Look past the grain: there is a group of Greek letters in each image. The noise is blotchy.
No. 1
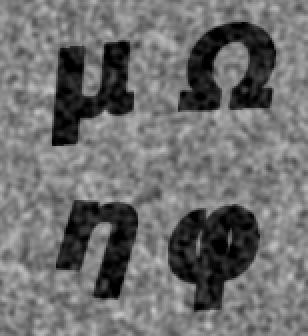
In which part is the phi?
bottom right
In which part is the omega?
top right
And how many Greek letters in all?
4
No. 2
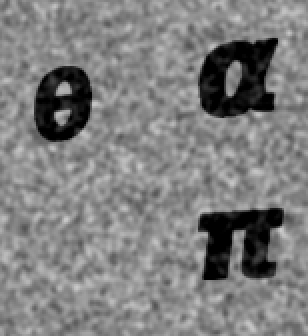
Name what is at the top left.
theta
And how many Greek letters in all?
3
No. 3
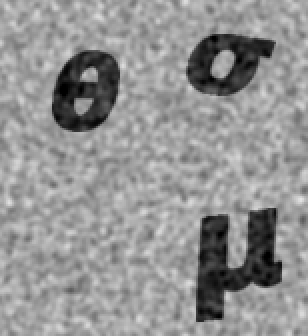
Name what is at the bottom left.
nothing
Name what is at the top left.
theta
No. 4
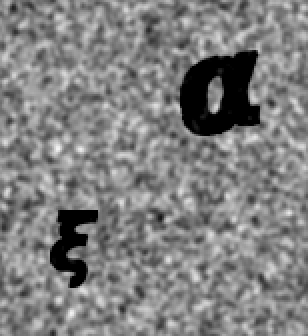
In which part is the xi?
bottom left
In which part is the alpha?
top right
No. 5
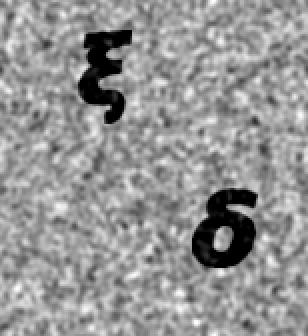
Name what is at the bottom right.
delta
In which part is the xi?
top left
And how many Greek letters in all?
2
